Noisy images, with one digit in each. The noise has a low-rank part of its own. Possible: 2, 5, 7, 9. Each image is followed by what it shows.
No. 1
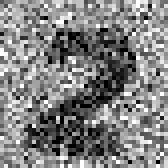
2
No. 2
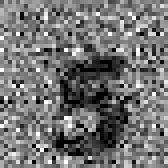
5
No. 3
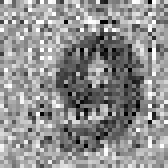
9
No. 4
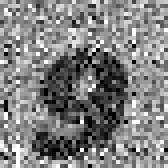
9
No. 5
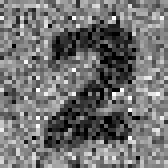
2
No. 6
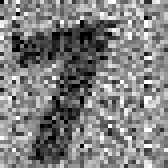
7
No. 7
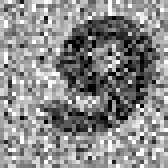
9
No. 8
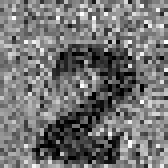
2
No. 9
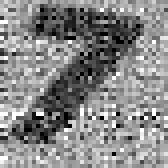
7
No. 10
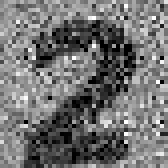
2
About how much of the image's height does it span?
nearly all
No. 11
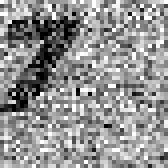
7
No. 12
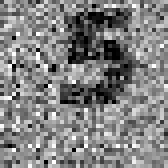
5
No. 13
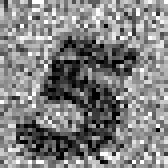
5
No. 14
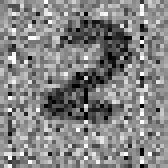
2
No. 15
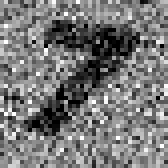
7
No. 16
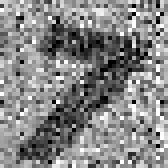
7
